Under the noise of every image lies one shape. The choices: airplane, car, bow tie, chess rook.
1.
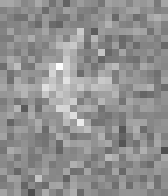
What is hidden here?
light airplane
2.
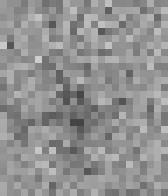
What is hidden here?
dark airplane
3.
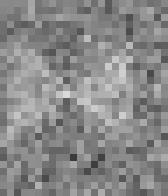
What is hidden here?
light bow tie
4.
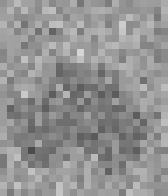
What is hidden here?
dark car
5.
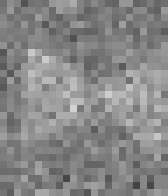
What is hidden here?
light bow tie
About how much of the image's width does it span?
nearly all
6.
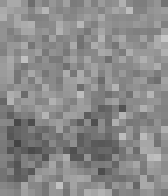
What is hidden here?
dark bow tie
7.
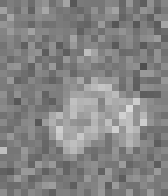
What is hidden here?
light car
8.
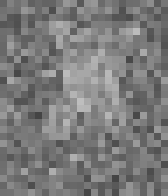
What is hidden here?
light chess rook
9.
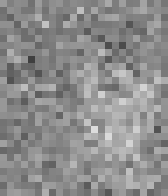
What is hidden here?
light chess rook
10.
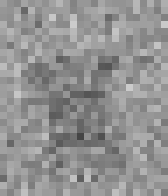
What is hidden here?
dark chess rook
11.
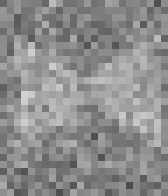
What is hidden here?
light bow tie
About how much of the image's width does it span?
nearly all
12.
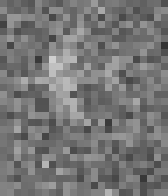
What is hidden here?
light airplane
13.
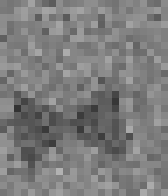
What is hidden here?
dark bow tie
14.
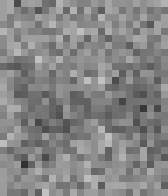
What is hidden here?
dark bow tie
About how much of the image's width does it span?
nearly all
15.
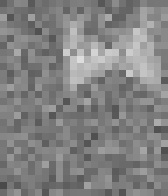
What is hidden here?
light bow tie
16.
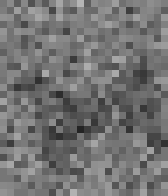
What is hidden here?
dark bow tie
